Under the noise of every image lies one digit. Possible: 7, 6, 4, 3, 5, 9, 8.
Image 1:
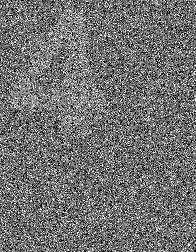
4
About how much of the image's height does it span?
half
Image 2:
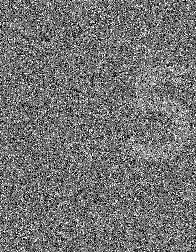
5
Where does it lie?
middle right
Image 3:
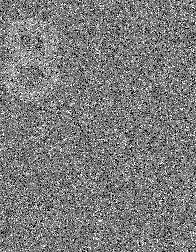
8
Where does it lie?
top left
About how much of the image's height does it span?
a third
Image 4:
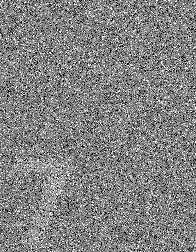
7
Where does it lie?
bottom left
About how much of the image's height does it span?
a third
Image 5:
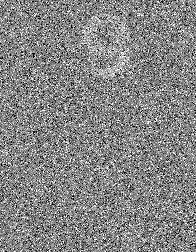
9
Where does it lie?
top middle
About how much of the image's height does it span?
a quarter
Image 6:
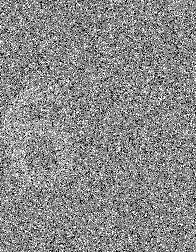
6
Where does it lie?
middle left
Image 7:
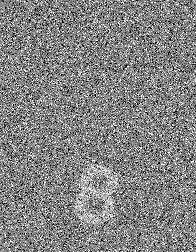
8
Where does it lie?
bottom middle
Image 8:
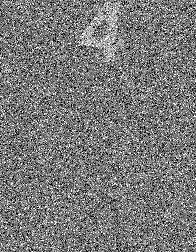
4
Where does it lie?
top middle
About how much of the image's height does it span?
a quarter
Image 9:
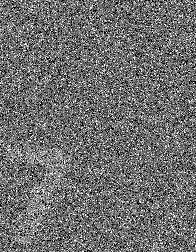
7
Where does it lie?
bottom left
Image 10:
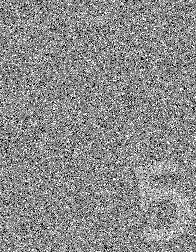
5
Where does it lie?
bottom right
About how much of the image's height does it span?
a third
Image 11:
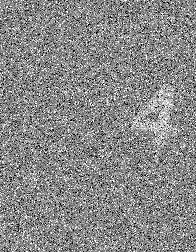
4
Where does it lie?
middle right
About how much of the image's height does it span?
a quarter
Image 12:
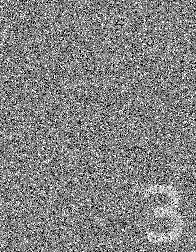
3
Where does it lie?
bottom right
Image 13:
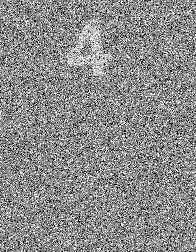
4
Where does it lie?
top middle
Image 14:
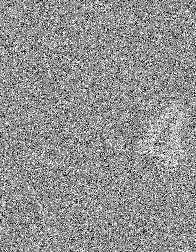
4
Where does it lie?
middle right
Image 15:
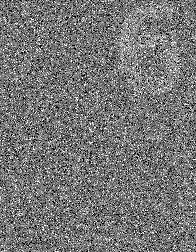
6
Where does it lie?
top right
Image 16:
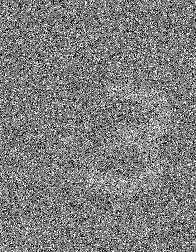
3
